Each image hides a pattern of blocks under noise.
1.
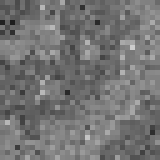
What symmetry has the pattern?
mirrored about the diagonal from the top left
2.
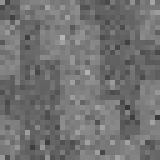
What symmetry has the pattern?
the same after a half turn
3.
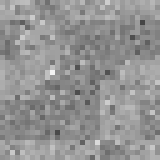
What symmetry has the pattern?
the same after a half turn
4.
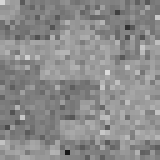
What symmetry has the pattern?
no symmetry
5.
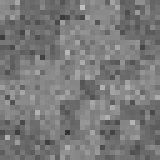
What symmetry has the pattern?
mirrored about the diagonal from the top left
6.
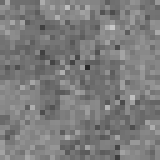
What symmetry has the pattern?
no symmetry
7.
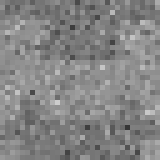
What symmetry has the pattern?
left and right mirror each other
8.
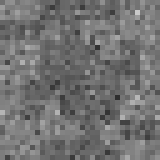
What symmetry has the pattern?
the same after a half turn
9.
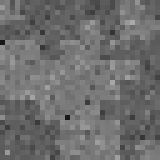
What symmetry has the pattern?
mirrored about the diagonal from the bottom left
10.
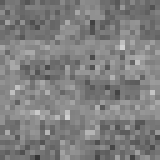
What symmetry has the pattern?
the same after a half turn
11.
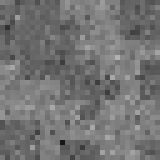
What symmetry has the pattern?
mirrored about the diagonal from the top left
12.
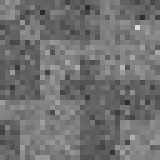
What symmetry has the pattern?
mirrored about the diagonal from the top left
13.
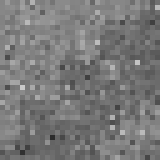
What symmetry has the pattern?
mirrored about the diagonal from the top left
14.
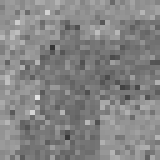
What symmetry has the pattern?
mirrored about the diagonal from the top left
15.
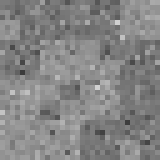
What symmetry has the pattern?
mirrored about the diagonal from the bottom left
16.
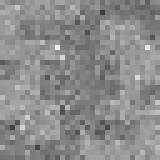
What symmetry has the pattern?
the same after a half turn
